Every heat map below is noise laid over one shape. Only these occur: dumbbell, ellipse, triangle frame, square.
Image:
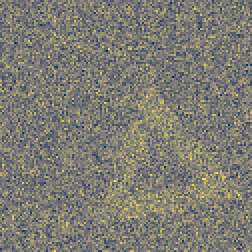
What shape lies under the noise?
triangle frame
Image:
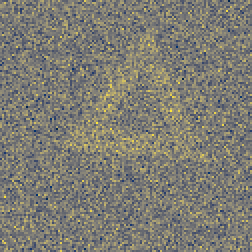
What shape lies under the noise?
triangle frame
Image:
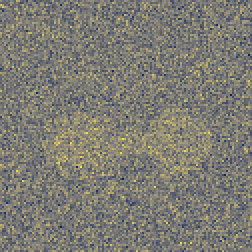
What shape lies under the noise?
dumbbell
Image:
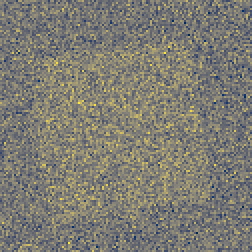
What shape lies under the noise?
square
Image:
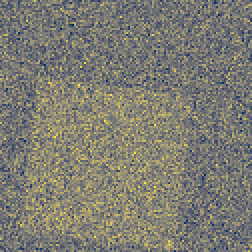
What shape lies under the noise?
square
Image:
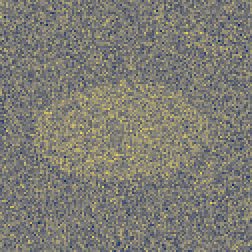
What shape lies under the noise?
ellipse
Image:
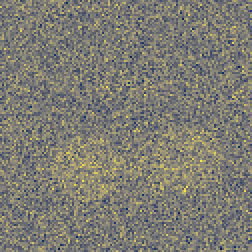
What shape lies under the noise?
dumbbell
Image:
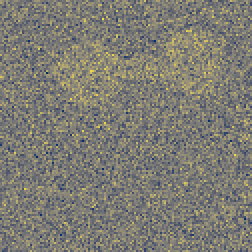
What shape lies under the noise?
dumbbell
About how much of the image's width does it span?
two thirds
